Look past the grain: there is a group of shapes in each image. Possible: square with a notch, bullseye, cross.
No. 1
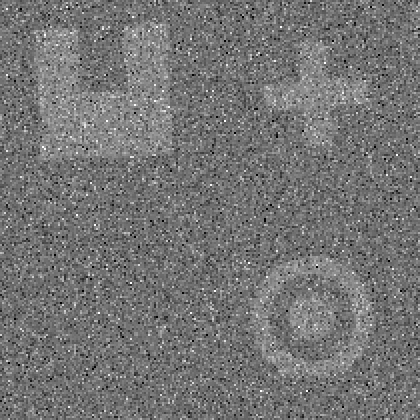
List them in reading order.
top left: square with a notch; top right: cross; bottom right: bullseye
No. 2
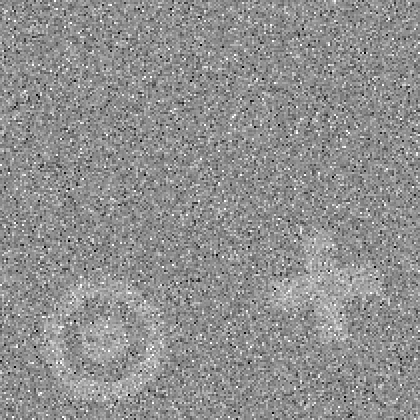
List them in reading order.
bottom left: bullseye; bottom right: cross
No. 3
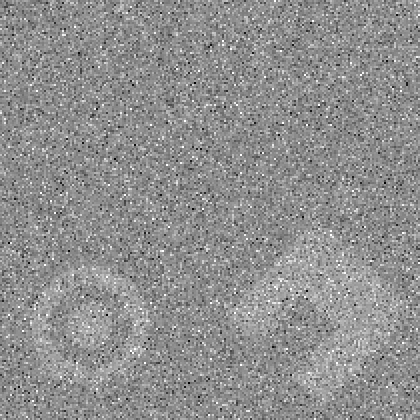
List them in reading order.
bottom left: bullseye; bottom right: square with a notch
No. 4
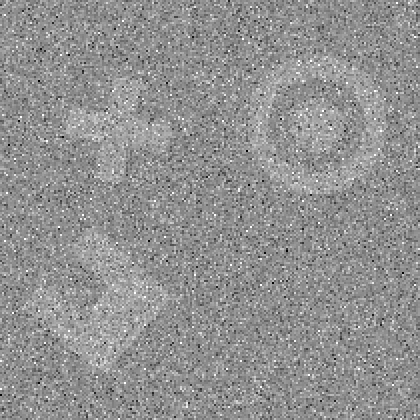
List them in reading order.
top left: cross; top right: bullseye; bottom left: square with a notch
